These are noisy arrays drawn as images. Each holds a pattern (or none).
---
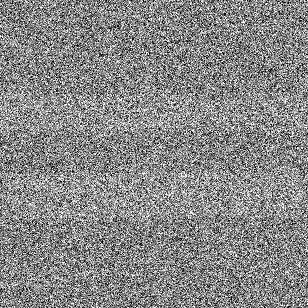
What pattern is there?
bands of rows
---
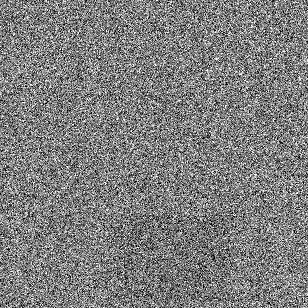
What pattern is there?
one block
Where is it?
bottom middle
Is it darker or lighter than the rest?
darker
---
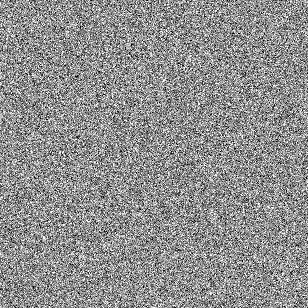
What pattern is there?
only noise
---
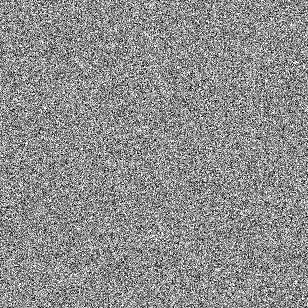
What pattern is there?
only noise
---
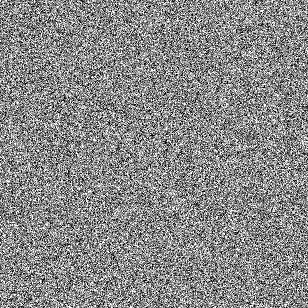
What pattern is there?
only noise
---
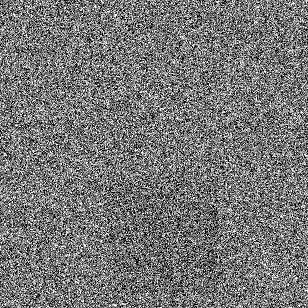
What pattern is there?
one block
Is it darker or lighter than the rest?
darker
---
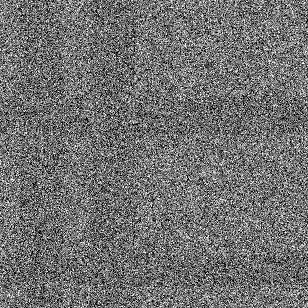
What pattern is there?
bands of rows crossing bands of columns
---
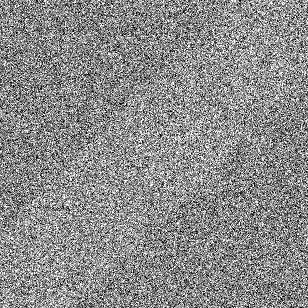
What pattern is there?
a diagonal band
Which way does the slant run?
bottom left to top right
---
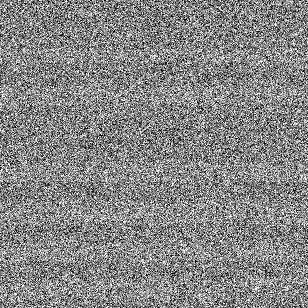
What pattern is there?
bands of rows
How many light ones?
6
